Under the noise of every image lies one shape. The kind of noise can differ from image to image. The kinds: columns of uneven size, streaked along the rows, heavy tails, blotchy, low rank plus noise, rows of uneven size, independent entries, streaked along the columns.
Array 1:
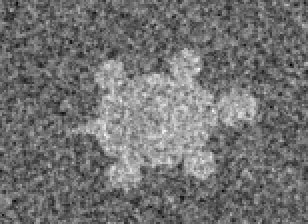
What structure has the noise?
blotchy
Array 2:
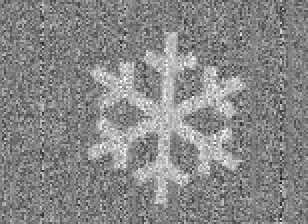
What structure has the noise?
columns of uneven size
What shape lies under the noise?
snowflake
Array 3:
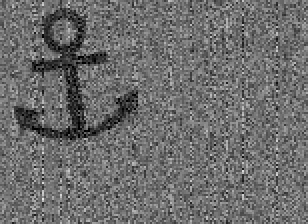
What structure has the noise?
columns of uneven size
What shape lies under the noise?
anchor
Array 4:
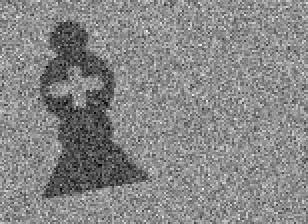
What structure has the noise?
independent entries
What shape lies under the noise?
chess bishop
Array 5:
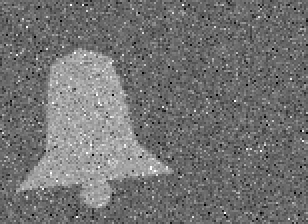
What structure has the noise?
heavy tails
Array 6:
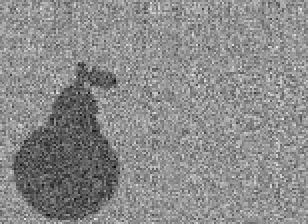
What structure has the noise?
low rank plus noise
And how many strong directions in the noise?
five to eight
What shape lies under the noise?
pear
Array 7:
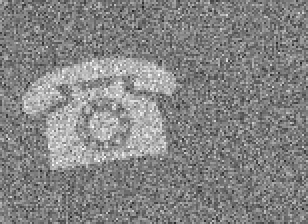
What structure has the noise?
independent entries
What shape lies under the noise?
telephone
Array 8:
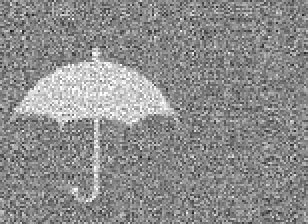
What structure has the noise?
low rank plus noise
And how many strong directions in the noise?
three or four
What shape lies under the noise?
umbrella
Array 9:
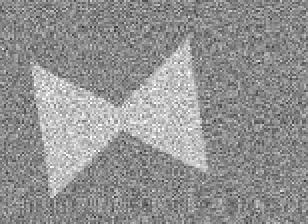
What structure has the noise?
low rank plus noise
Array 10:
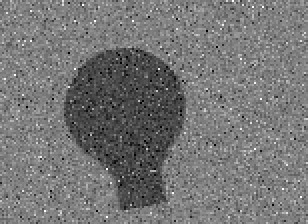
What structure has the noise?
heavy tails
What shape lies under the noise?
light bulb
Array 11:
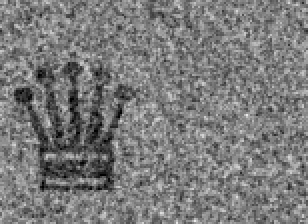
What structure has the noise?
blotchy
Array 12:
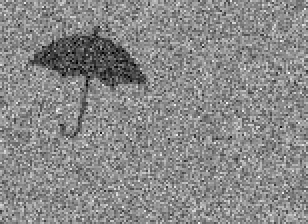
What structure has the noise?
independent entries
